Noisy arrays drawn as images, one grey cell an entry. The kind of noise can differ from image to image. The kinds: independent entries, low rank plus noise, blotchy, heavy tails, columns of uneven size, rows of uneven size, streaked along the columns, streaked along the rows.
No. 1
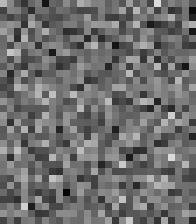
independent entries
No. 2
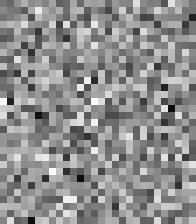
independent entries
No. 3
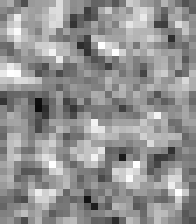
blotchy
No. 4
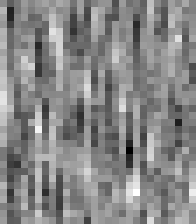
streaked along the columns
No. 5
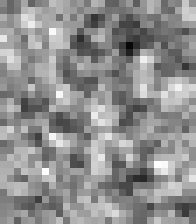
blotchy
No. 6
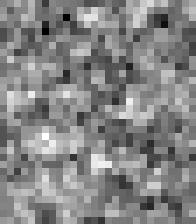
blotchy
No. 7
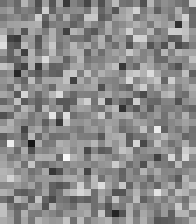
independent entries
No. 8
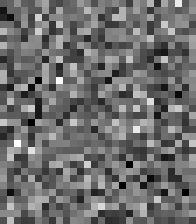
independent entries
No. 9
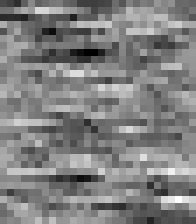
streaked along the rows
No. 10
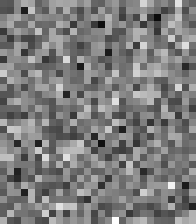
independent entries
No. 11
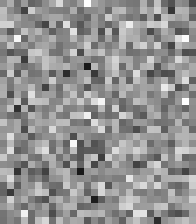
low rank plus noise
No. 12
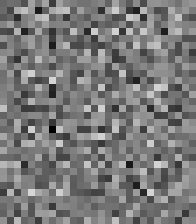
low rank plus noise
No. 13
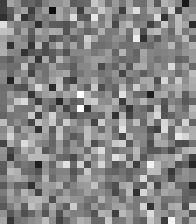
independent entries
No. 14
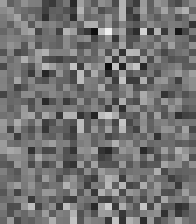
low rank plus noise
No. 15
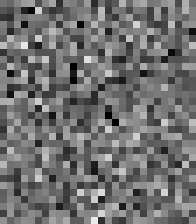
independent entries
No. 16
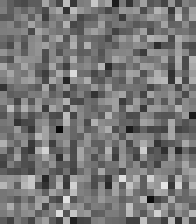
low rank plus noise
